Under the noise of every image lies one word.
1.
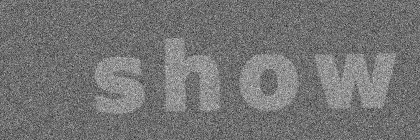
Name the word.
show
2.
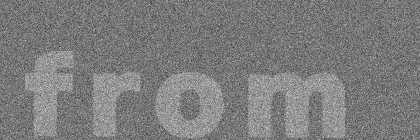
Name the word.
from
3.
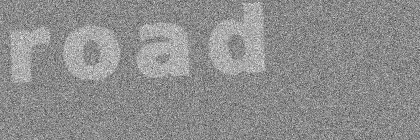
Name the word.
road
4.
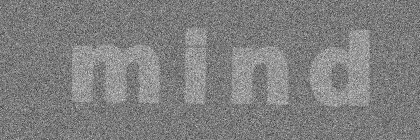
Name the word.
mind
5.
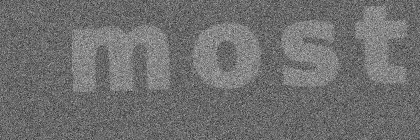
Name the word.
most
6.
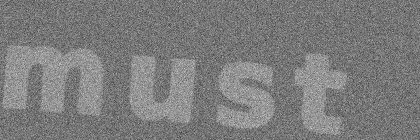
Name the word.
must
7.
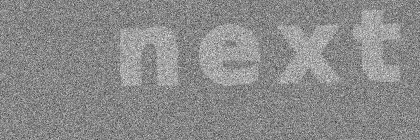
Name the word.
next
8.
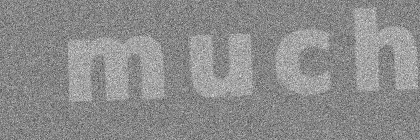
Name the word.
much
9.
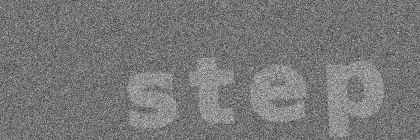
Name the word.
step
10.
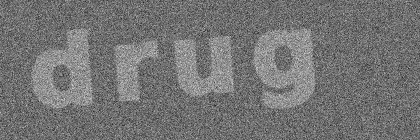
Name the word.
drug
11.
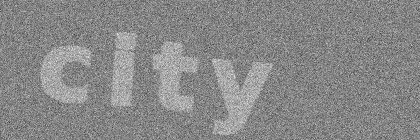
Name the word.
city
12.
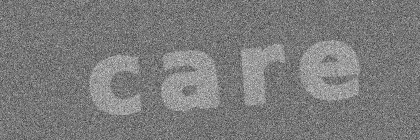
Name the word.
care
